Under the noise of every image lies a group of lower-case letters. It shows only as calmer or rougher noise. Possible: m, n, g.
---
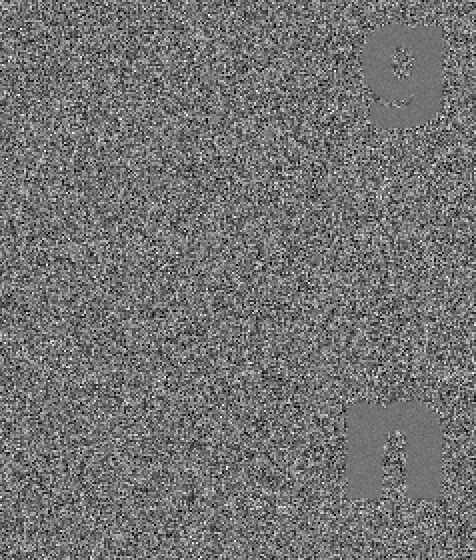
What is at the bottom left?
nothing
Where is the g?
top right
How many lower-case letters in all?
2
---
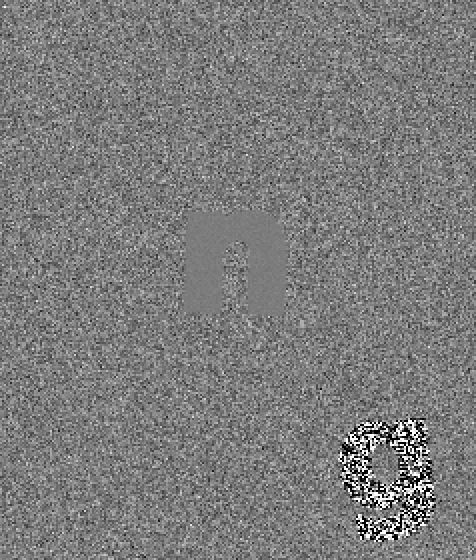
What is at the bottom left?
nothing
